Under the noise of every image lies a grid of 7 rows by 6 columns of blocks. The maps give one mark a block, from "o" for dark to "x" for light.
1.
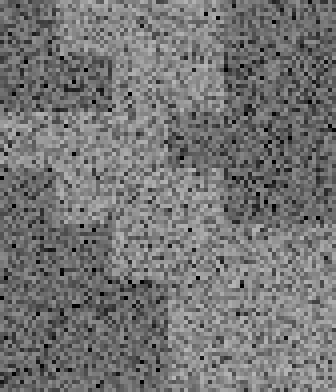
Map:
oxxxoo
ooxxoo
xxxooo
oxxxoo
ooxxxx
oooxxx
oooxxx
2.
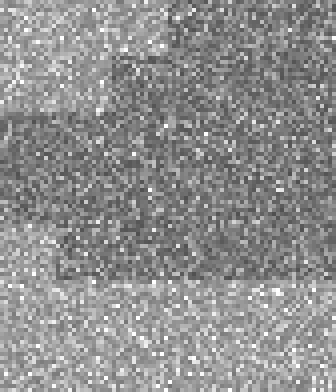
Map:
xxxooo
xxoooo
oooooo
oooooo
xooooo
xxxxxx
xxxxxx
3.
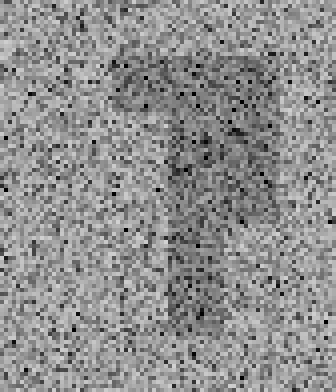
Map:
xxxxxx
xxooox
xxxoox
xxxoox
xxxoxx
xxxoxx
xxxxxx
